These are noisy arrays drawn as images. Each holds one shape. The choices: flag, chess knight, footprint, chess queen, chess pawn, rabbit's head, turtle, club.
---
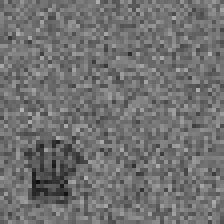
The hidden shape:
chess queen
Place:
bottom left
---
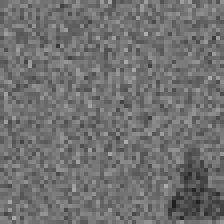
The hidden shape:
chess pawn
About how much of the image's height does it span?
a third
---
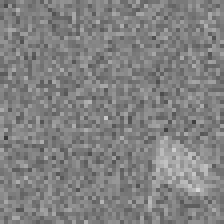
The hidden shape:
flag
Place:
bottom right
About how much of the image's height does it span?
a third
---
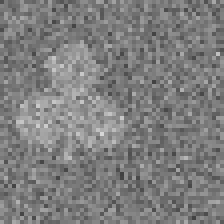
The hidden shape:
club
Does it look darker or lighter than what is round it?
lighter
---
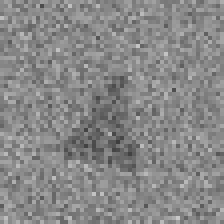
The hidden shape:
chess pawn
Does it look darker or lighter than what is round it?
darker
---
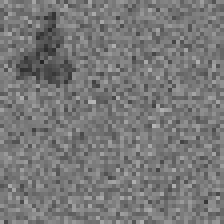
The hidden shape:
chess pawn
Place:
top left
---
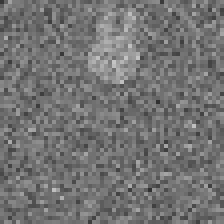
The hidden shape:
rabbit's head
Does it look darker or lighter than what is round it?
lighter
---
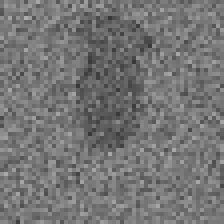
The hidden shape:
footprint
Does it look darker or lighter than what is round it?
darker
